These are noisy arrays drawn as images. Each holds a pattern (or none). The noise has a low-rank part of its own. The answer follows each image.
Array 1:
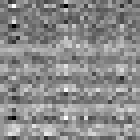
bands of rows
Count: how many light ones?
5
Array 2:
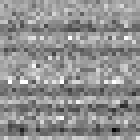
bands of rows
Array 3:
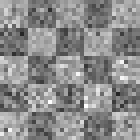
a checkerboard
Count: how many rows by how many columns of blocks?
5 by 5
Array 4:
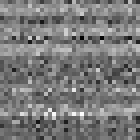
bands of rows
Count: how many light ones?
5
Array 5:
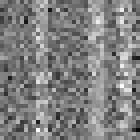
bands of columns
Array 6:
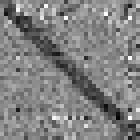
a diagonal band
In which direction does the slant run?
top left to bottom right
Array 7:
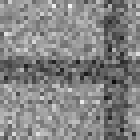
bands of rows crossing bands of columns
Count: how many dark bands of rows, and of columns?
1 and 1
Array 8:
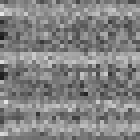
bands of rows
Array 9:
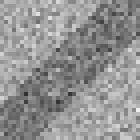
a diagonal band
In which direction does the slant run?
bottom left to top right
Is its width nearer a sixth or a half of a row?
a half
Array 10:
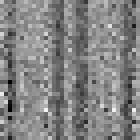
bands of columns
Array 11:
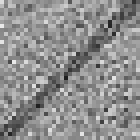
a diagonal band
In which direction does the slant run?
bottom left to top right
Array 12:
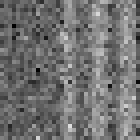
bands of columns
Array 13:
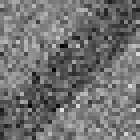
a diagonal band
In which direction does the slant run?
bottom left to top right
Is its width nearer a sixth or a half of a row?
a half
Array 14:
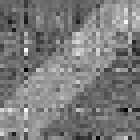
a diagonal band
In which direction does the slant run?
bottom left to top right
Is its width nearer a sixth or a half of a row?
a half
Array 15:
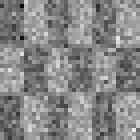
a checkerboard
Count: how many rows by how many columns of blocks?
3 by 6
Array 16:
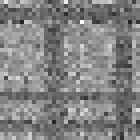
bands of rows crossing bands of columns
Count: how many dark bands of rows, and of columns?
3 and 2
